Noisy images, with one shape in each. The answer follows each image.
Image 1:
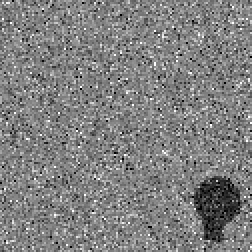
dark light bulb, bottom right
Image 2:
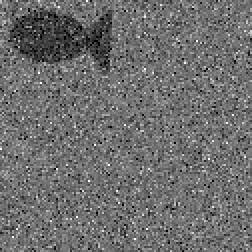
dark fish, top left
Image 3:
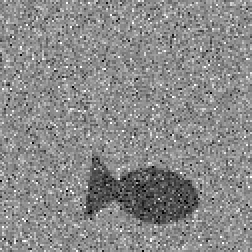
dark fish
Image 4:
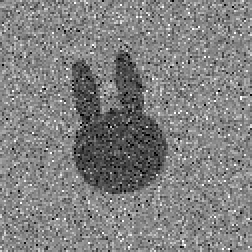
dark rabbit's head
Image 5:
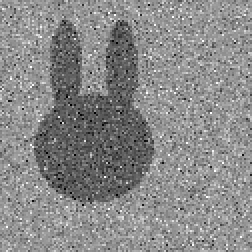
dark rabbit's head
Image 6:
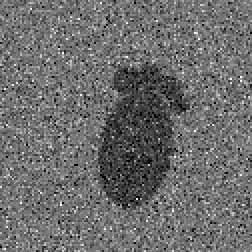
dark footprint
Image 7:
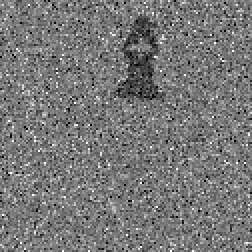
dark chess bishop, top middle
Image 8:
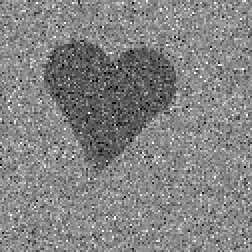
dark heart
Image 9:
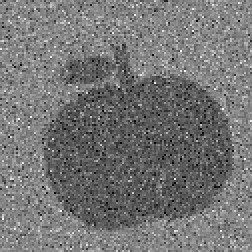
dark apple
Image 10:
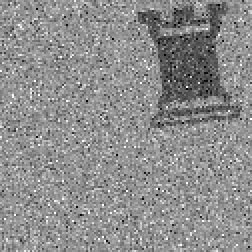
dark chess rook
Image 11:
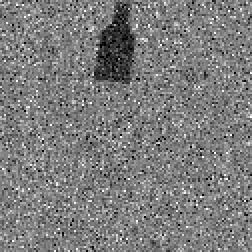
dark bottle, top middle
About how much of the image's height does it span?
a third
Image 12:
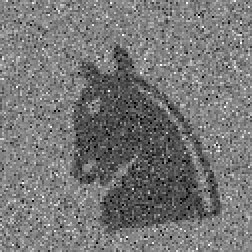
dark chess knight
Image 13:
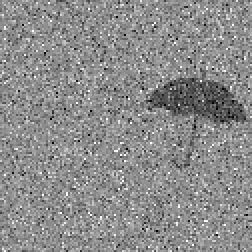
dark umbrella, middle right
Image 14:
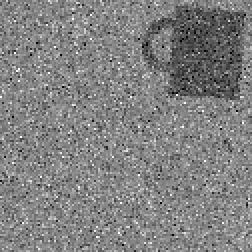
dark cup, top right
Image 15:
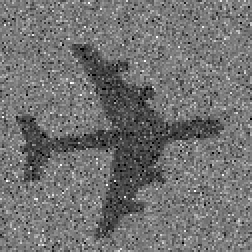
dark airplane
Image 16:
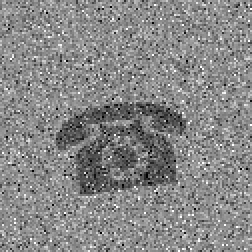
dark telephone
